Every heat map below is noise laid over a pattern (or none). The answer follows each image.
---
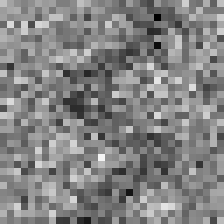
a wavy band
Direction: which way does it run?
top to bottom
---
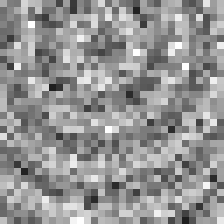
rings round one point
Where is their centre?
top middle
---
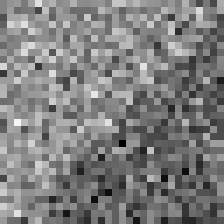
a sharp edge
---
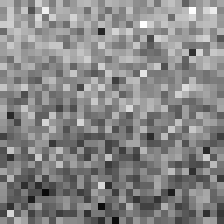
a smooth slope
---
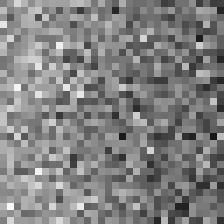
a smooth slope
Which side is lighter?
left
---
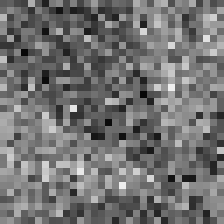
spokes from one point
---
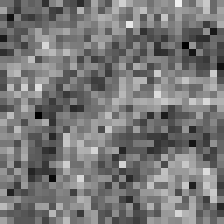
rings round one point
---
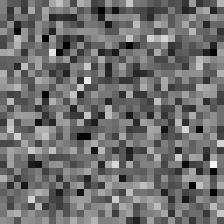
only noise
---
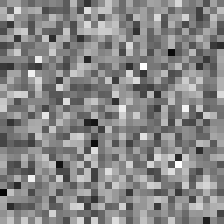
only noise
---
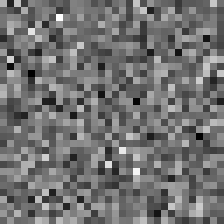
only noise
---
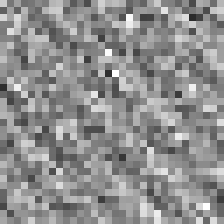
diagonal stripes
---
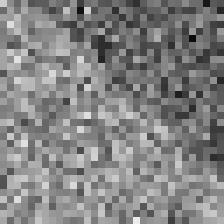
a sharp edge
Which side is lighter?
bottom left
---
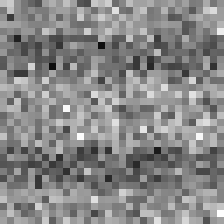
horizontal stripes
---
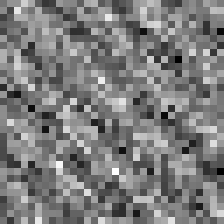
diagonal stripes
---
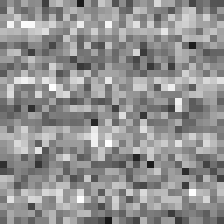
horizontal stripes
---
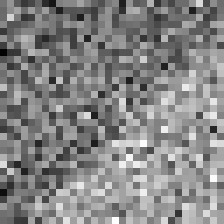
a sharp edge
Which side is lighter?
bottom right
